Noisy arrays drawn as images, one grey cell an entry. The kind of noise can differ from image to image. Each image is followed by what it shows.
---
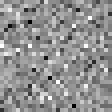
heavy tails
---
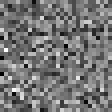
independent entries
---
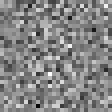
low rank plus noise
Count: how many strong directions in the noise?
two
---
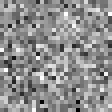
independent entries
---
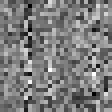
columns of uneven size
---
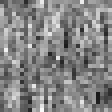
streaked along the columns
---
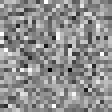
low rank plus noise
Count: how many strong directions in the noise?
five to eight
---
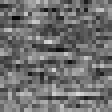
streaked along the rows
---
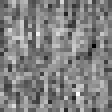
streaked along the columns
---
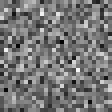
independent entries
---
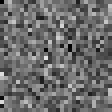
independent entries
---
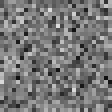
independent entries
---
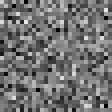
independent entries
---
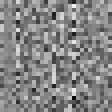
columns of uneven size
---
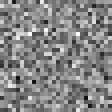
independent entries
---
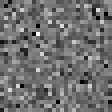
heavy tails
